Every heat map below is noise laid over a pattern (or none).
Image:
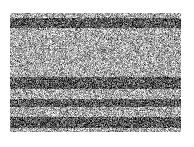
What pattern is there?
bands of rows
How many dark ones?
4
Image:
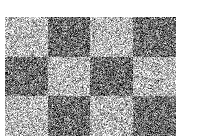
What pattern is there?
a checkerboard
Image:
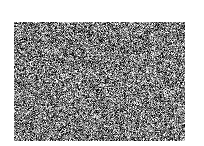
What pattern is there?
only noise
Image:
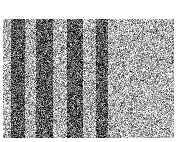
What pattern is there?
bands of columns
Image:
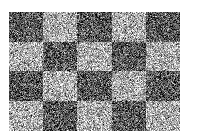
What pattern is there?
a checkerboard
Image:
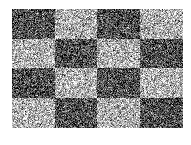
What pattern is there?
a checkerboard
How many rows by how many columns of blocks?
4 by 4
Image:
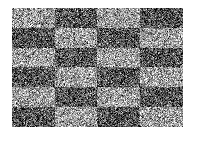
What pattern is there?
a checkerboard
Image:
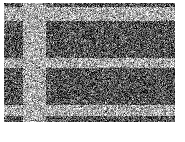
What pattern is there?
bands of rows crossing bands of columns
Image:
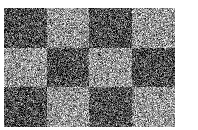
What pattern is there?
a checkerboard
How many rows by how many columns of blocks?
3 by 4
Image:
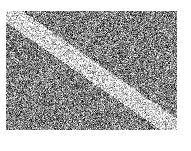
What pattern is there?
a diagonal band
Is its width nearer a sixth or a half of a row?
a sixth
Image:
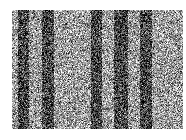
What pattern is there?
bands of columns
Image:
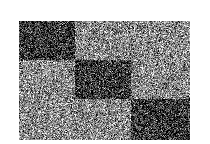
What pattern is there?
blocks along the diagonal
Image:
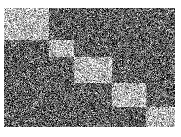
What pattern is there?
blocks along the diagonal
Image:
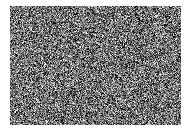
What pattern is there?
only noise
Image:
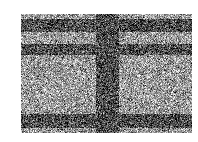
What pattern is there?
bands of rows crossing bands of columns
